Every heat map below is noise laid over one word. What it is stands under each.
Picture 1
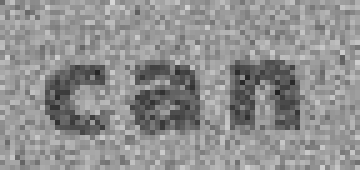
can
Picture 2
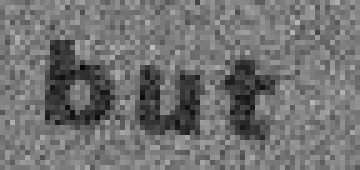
but
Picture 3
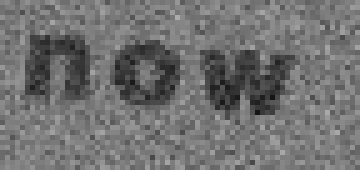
now
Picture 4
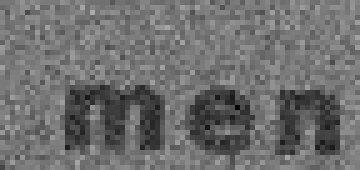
men
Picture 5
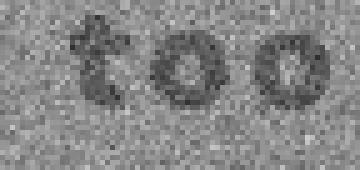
too
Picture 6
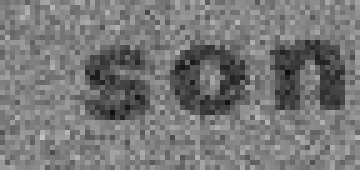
son
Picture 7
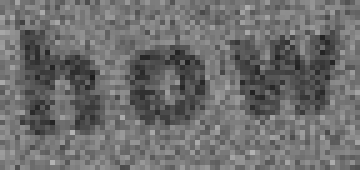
how
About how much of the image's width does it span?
nearly all
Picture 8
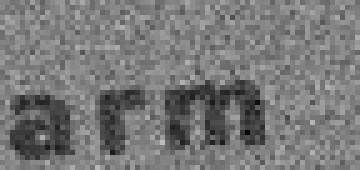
arm
